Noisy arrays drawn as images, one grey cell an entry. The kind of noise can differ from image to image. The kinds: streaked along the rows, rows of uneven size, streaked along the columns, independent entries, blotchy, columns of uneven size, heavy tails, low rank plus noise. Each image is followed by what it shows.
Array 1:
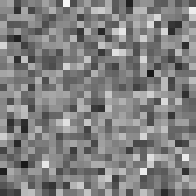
independent entries
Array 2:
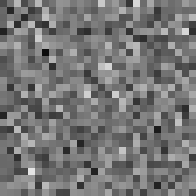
independent entries
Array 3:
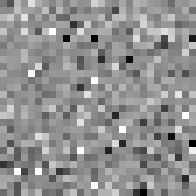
heavy tails
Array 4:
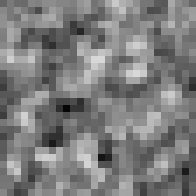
blotchy
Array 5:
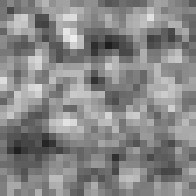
blotchy
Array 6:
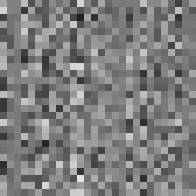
columns of uneven size
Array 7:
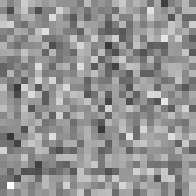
independent entries
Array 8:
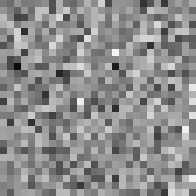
independent entries
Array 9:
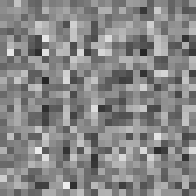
low rank plus noise
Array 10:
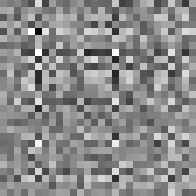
low rank plus noise
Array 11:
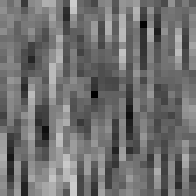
streaked along the columns
